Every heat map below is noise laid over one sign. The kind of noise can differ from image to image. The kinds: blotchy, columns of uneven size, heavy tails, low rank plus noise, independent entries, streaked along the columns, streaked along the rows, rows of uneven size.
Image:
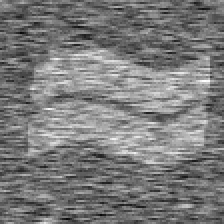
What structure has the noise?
streaked along the rows
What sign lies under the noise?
approximately sign
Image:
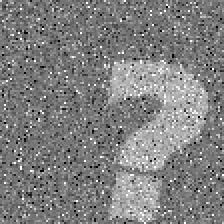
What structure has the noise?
heavy tails
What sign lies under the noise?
question mark
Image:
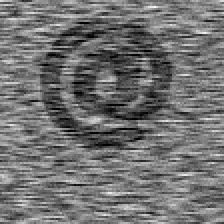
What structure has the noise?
streaked along the rows
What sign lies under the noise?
at sign
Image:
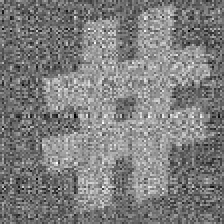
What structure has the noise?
low rank plus noise
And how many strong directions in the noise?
three or four
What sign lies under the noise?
hash sign
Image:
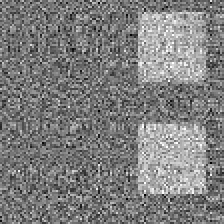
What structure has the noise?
low rank plus noise
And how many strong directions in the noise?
five to eight
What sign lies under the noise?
colon
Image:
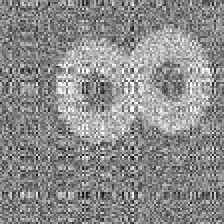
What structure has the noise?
low rank plus noise
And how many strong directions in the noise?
one
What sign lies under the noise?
infinity sign
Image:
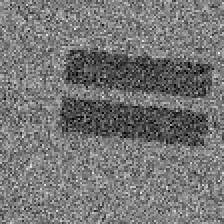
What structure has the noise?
independent entries
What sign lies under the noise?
equals sign
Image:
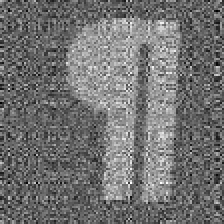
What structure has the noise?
low rank plus noise
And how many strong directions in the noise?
two
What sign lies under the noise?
pilcrow
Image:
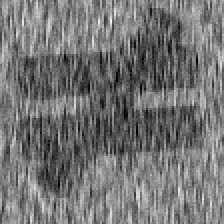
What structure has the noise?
streaked along the columns
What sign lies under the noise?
not-equal sign
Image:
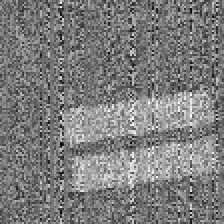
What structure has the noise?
columns of uneven size
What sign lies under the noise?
equals sign
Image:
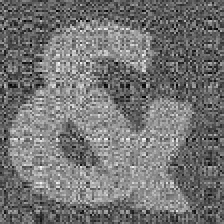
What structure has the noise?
low rank plus noise
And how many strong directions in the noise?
two
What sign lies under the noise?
ampersand
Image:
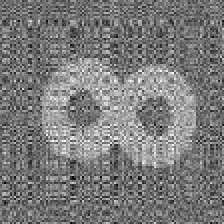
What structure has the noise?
low rank plus noise
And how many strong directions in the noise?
one
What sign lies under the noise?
infinity sign
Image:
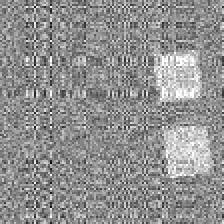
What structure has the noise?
low rank plus noise
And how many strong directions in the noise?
one
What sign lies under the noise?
colon
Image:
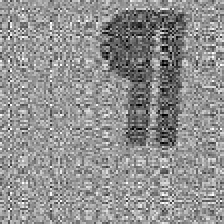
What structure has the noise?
low rank plus noise
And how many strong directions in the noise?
two
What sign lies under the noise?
pilcrow
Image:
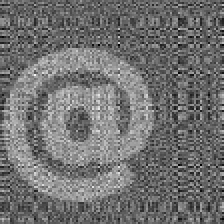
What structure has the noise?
low rank plus noise
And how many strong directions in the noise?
one
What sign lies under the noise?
at sign
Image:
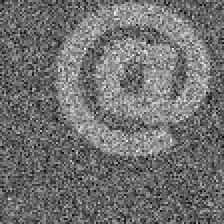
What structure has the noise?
independent entries
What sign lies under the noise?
at sign
